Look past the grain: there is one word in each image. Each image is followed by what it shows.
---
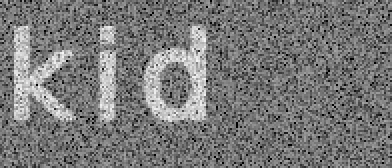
kid
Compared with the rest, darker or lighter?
lighter
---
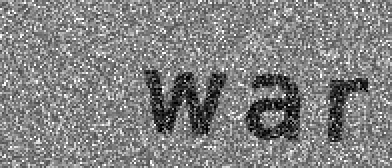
war
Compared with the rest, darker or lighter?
darker
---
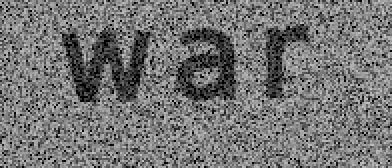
war
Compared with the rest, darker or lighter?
darker
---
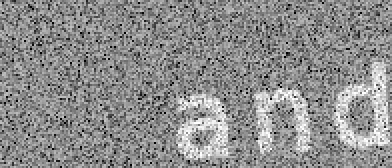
and
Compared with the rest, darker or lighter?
lighter
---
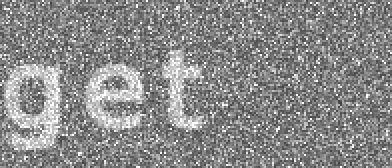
get
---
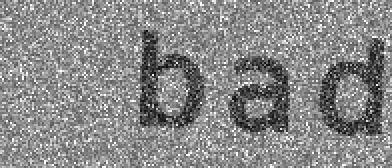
bad
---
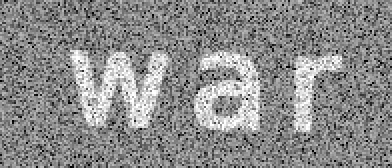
war
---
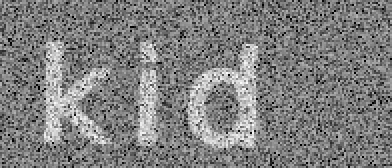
kid
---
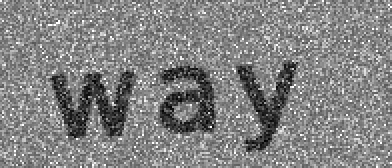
way
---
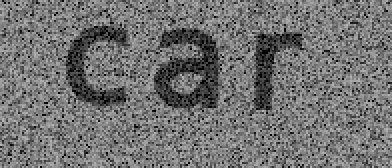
car
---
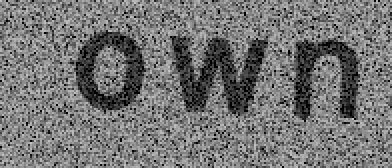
own
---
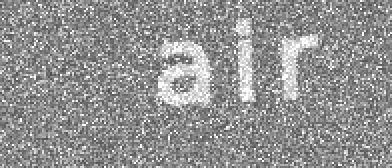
air
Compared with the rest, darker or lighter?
lighter
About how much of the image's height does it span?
half
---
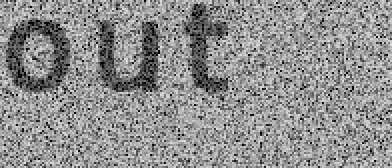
out
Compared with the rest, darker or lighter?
darker
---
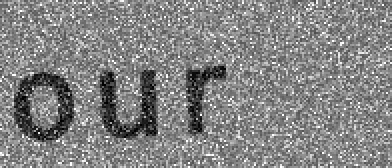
our
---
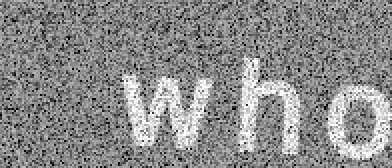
who
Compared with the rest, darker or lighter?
lighter
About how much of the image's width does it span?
two thirds
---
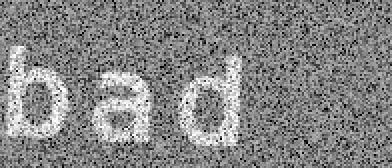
bad
